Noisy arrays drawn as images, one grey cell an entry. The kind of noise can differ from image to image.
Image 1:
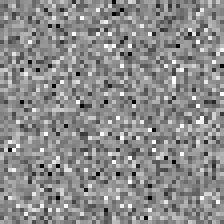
heavy tails
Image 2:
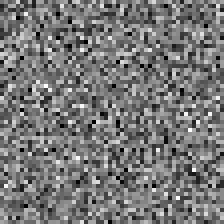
independent entries
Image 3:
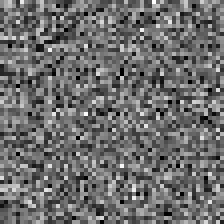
low rank plus noise
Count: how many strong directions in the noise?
five to eight
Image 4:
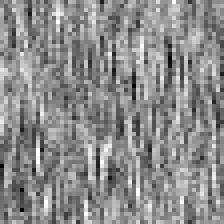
streaked along the columns
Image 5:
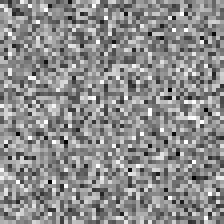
independent entries
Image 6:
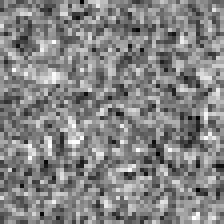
blotchy
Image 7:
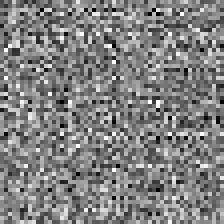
low rank plus noise
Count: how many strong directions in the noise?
three or four
